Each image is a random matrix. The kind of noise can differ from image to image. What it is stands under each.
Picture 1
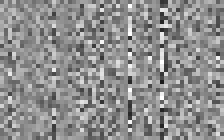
columns of uneven size
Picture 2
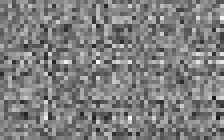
low rank plus noise
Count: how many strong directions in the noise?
two
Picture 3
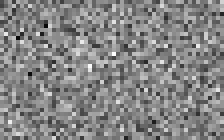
independent entries
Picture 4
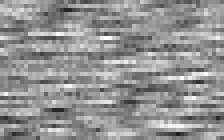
streaked along the rows
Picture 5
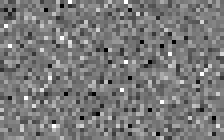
heavy tails
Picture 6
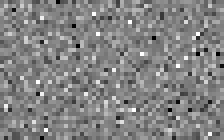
heavy tails
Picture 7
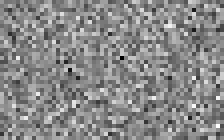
independent entries
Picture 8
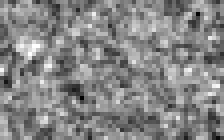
blotchy
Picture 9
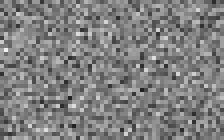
independent entries
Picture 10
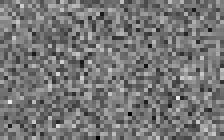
independent entries
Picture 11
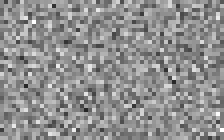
independent entries
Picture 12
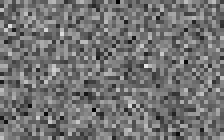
independent entries
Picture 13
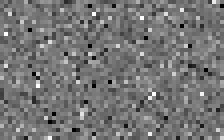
heavy tails
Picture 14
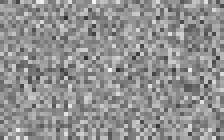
low rank plus noise
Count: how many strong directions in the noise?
five to eight
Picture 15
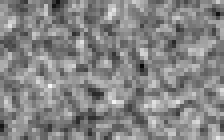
blotchy
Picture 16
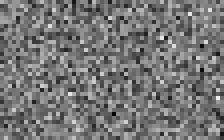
independent entries
